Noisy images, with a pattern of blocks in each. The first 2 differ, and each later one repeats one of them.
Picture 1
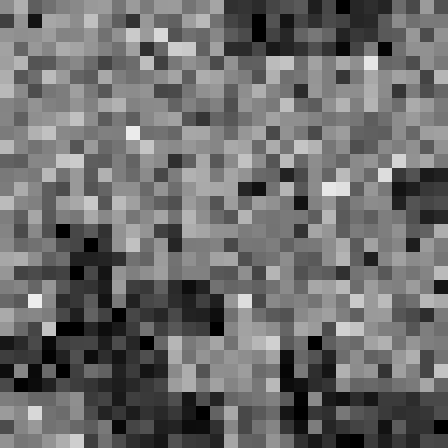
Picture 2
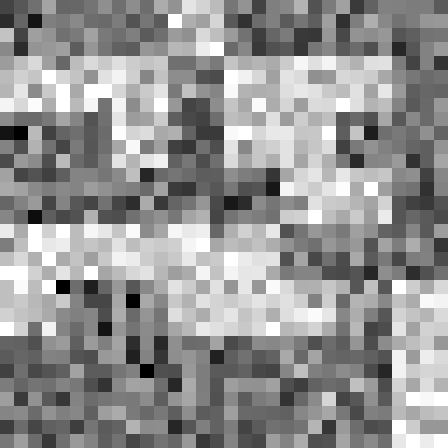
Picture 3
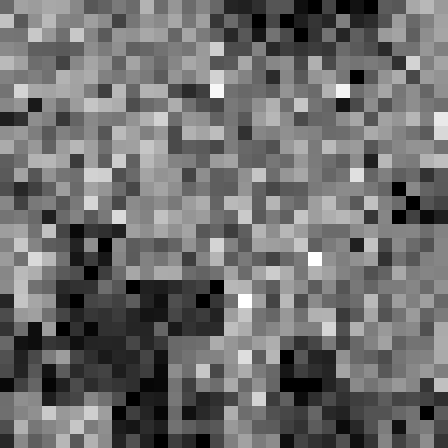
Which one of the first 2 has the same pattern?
1
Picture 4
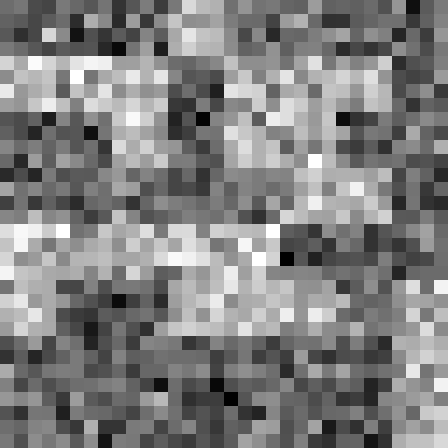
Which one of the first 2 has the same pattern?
2
